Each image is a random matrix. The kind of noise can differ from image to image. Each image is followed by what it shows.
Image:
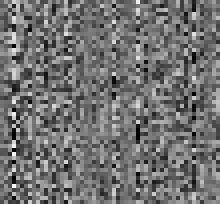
columns of uneven size
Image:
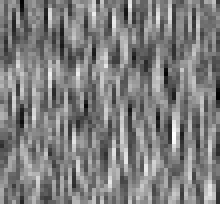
streaked along the columns
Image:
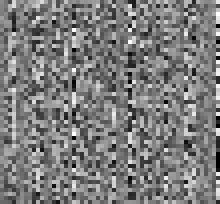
columns of uneven size
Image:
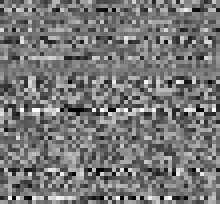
rows of uneven size
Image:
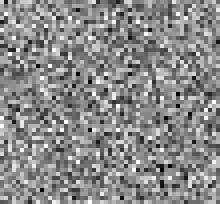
independent entries
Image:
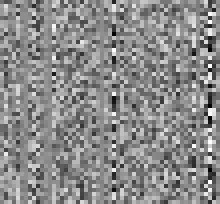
columns of uneven size
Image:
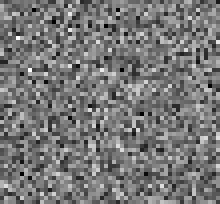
independent entries
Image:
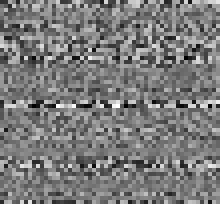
rows of uneven size
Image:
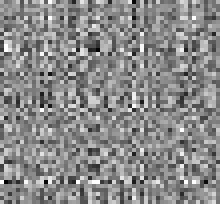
low rank plus noise
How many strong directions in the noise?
two
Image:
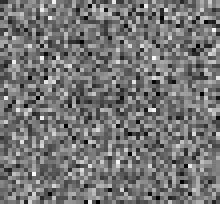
independent entries
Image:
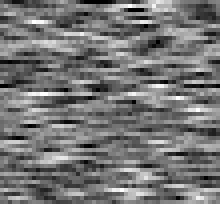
streaked along the rows
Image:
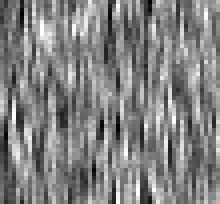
streaked along the columns
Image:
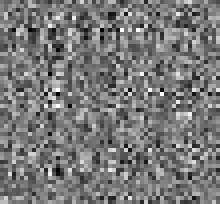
low rank plus noise
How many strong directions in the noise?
three or four
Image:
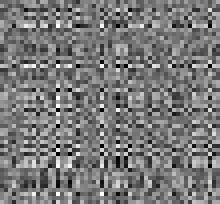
low rank plus noise
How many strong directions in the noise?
one
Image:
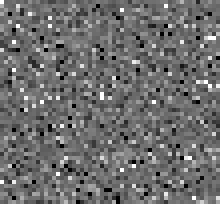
heavy tails
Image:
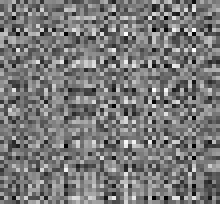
low rank plus noise
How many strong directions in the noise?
two
